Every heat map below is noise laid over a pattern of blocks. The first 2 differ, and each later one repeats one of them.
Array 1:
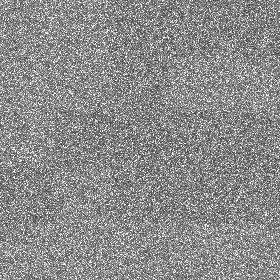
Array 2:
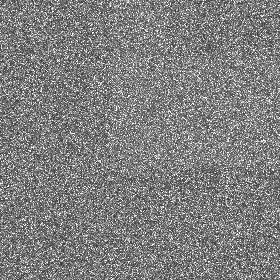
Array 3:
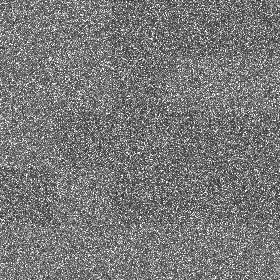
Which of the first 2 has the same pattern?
1
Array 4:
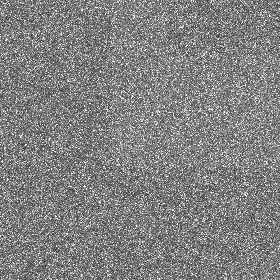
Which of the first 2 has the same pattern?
2
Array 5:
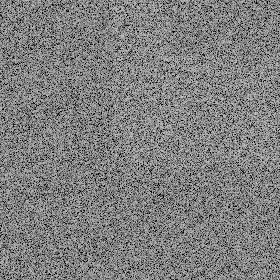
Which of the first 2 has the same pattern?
2
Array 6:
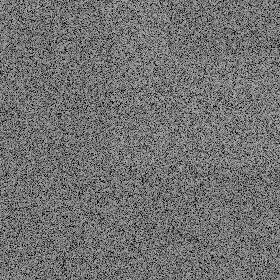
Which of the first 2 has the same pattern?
2
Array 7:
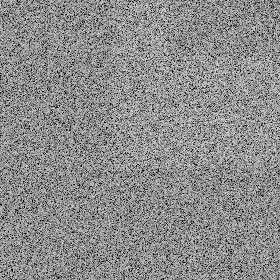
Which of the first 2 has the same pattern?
2
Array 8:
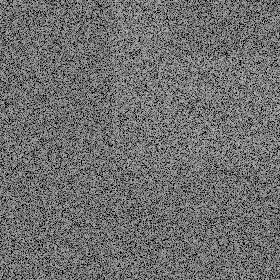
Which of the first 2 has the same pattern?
2
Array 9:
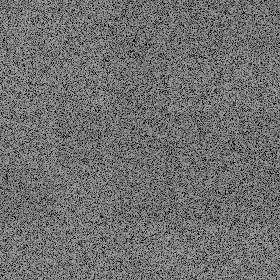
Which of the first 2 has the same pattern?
1
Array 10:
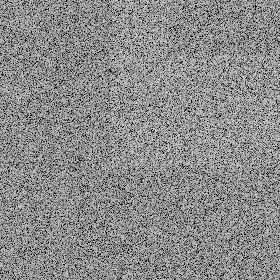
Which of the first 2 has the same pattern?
2
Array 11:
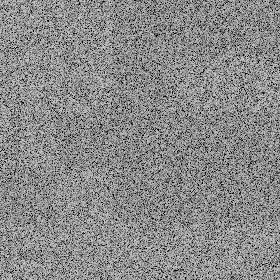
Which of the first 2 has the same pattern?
1
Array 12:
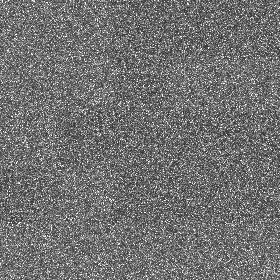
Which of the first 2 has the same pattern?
1
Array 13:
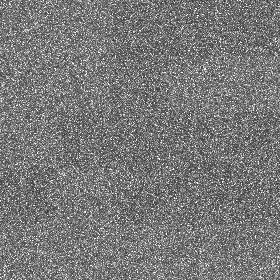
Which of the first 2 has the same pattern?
1
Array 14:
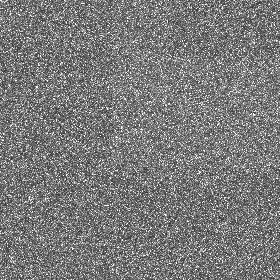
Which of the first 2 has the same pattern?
2
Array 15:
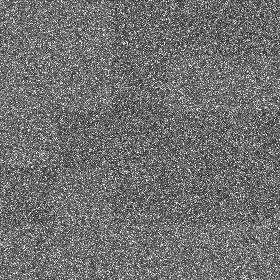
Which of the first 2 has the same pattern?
1
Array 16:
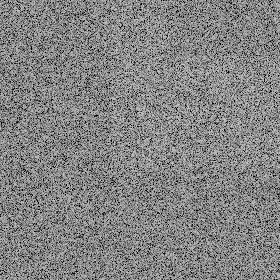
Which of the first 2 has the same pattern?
2
